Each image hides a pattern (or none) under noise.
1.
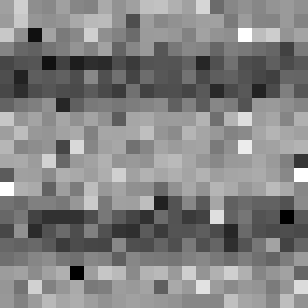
horizontal stripes
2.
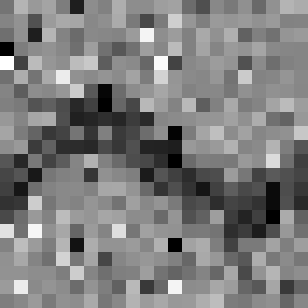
a wavy band
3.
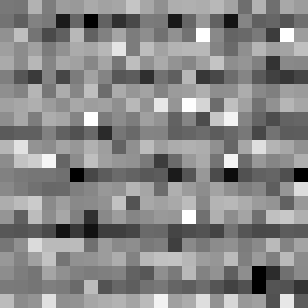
horizontal stripes
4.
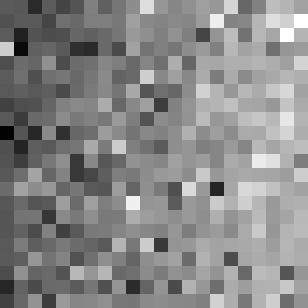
a smooth slope
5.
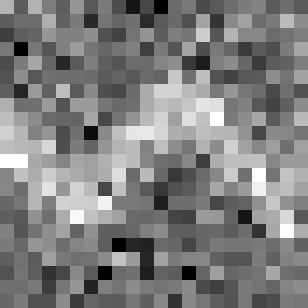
a wavy band
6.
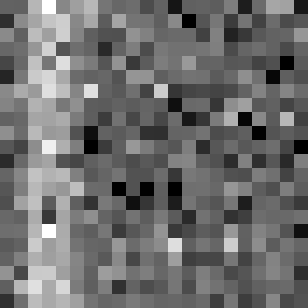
one vertical stripe
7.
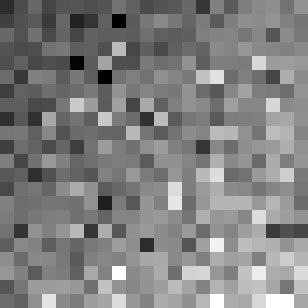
a smooth slope
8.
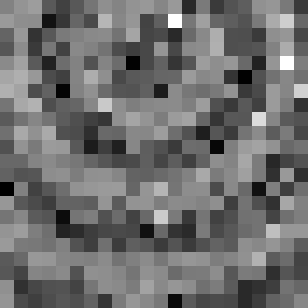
rings round one point
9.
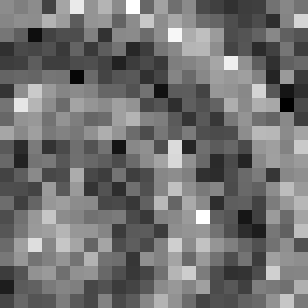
rings round one point
